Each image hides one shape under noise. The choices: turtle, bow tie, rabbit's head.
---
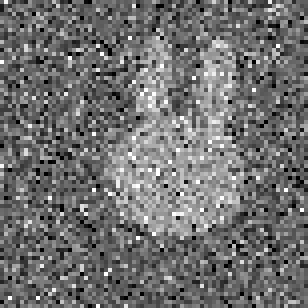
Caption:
light rabbit's head
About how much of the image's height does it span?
two thirds
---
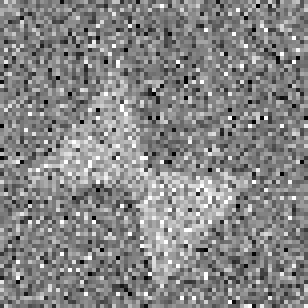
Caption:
light bow tie
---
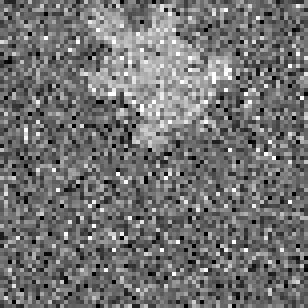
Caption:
light turtle
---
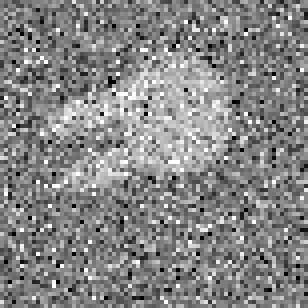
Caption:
light rabbit's head
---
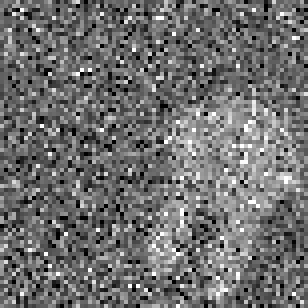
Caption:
light rabbit's head
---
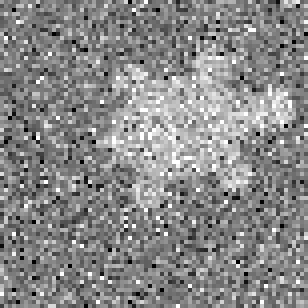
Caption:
light turtle
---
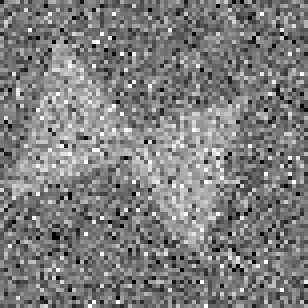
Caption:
light bow tie
